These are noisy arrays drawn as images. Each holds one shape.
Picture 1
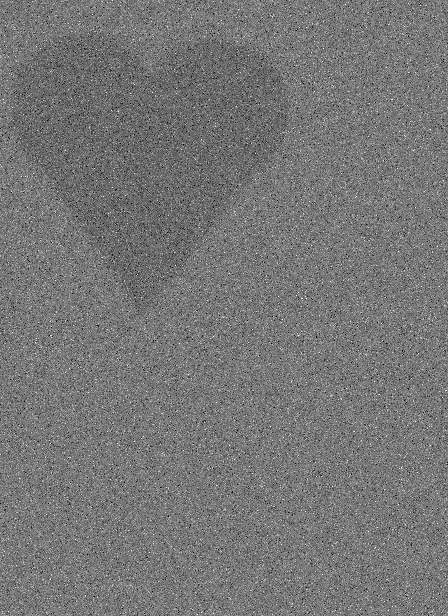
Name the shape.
heart
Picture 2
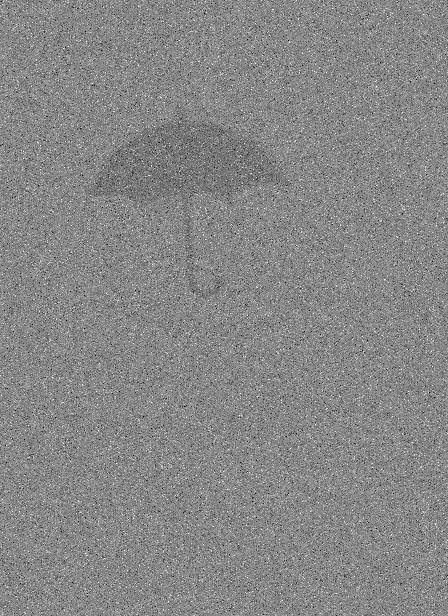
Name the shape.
umbrella
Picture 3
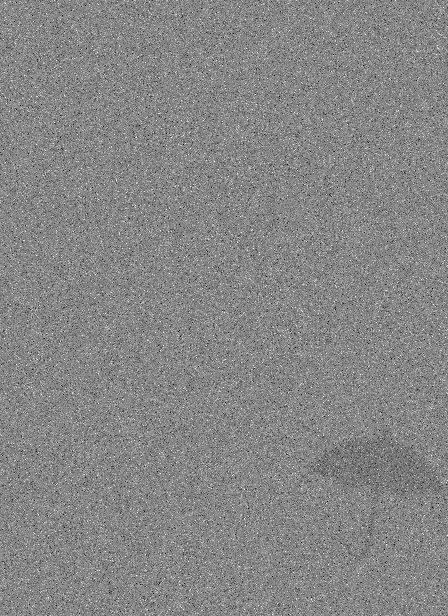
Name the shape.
umbrella
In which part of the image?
bottom right
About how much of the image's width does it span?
a third
